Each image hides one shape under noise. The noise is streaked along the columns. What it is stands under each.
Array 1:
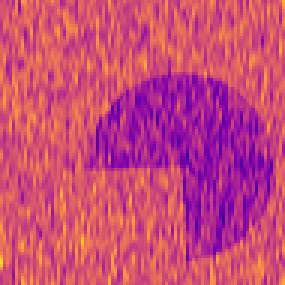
disc with a wedge cut out
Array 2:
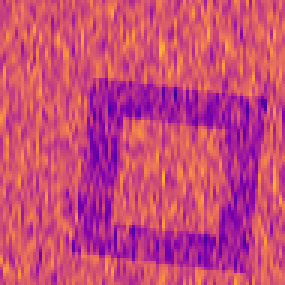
square frame
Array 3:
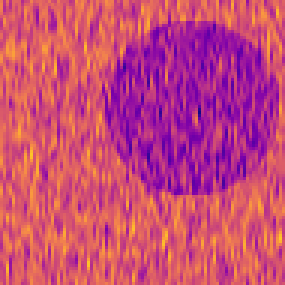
disc
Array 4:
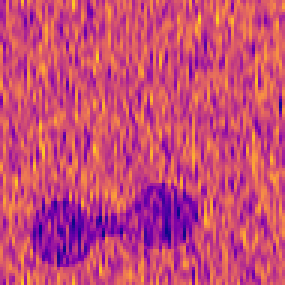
dumbbell
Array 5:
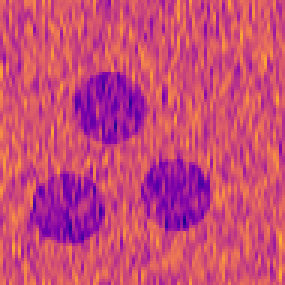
three dots
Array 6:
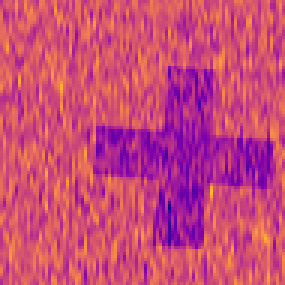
cross
